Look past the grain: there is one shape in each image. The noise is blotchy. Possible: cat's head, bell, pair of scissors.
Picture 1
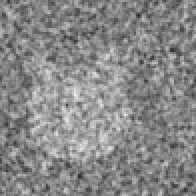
cat's head
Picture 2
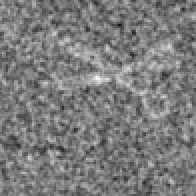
pair of scissors
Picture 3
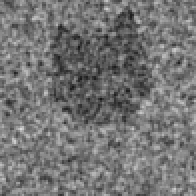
cat's head
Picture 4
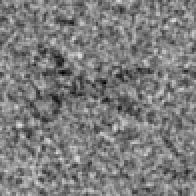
pair of scissors
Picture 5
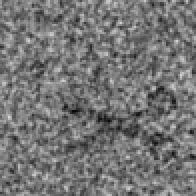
pair of scissors
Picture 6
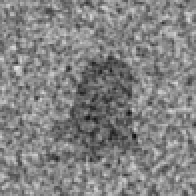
bell
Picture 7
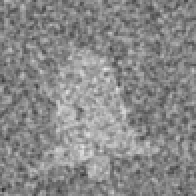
bell
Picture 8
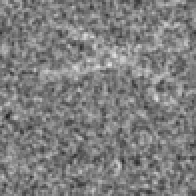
pair of scissors
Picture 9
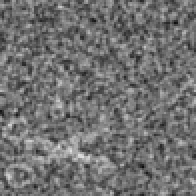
pair of scissors
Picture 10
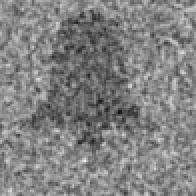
bell
